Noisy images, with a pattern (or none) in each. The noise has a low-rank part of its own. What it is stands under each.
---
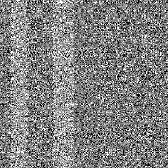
bands of columns
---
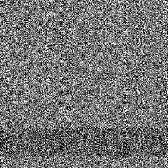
one band of rows
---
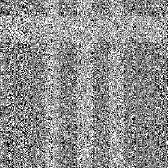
bands of rows crossing bands of columns
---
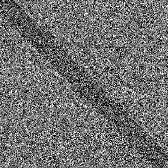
a diagonal band
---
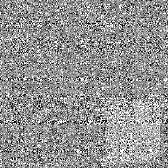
one block
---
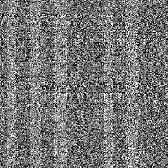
bands of columns
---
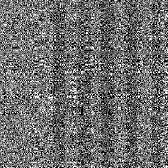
bands of columns
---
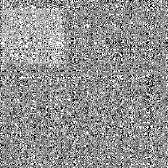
one block
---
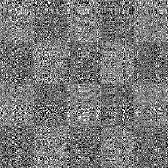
a checkerboard
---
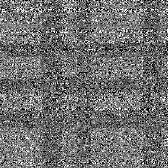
bands of rows crossing bands of columns
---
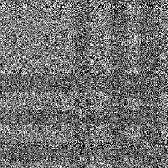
bands of rows crossing bands of columns
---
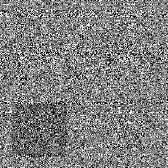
one block
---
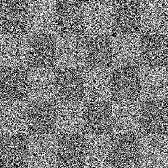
a checkerboard
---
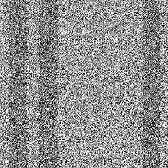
bands of columns
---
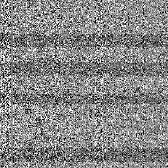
bands of rows
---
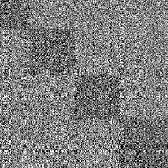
blocks along the diagonal
